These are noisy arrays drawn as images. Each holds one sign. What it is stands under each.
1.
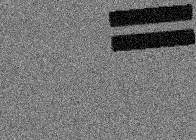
equals sign
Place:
top right
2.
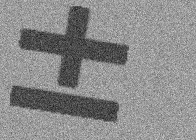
plus-minus sign
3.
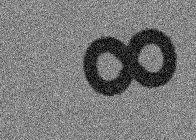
infinity sign
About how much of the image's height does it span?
half
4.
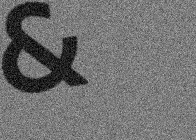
ampersand
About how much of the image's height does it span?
two thirds
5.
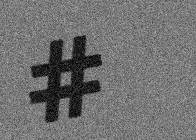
hash sign
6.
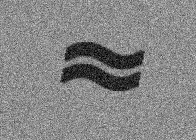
approximately sign
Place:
centre
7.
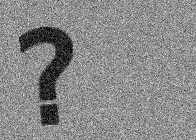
question mark
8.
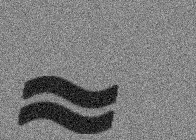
approximately sign
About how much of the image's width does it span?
half
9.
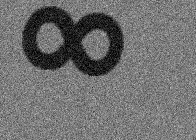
infinity sign
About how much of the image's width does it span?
half
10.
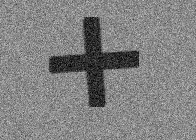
plus sign
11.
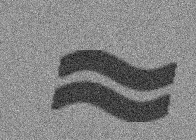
approximately sign
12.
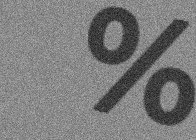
percent sign
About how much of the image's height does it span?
nearly all
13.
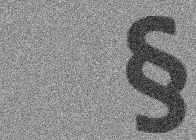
section sign
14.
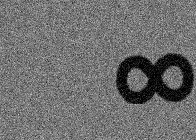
infinity sign
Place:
middle right
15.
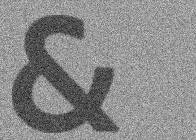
ampersand
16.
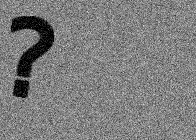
question mark
